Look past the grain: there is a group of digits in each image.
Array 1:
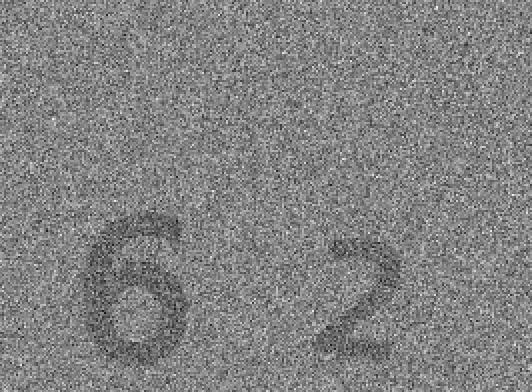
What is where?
bottom left: dark 6; bottom right: dark 2
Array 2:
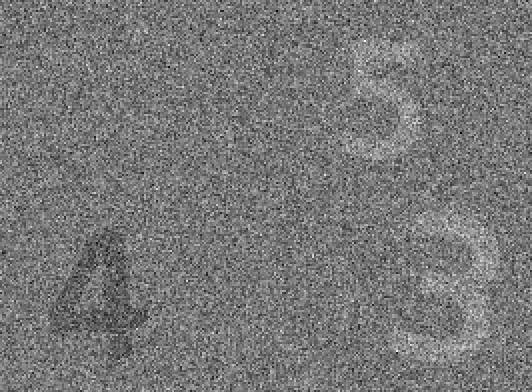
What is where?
top right: light 5; bottom left: dark 4; bottom right: light 3
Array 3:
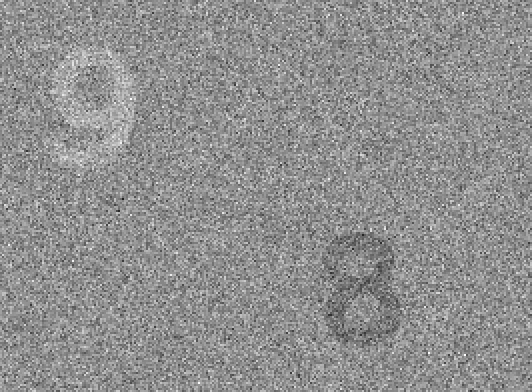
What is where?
top left: light 9; bottom right: dark 8
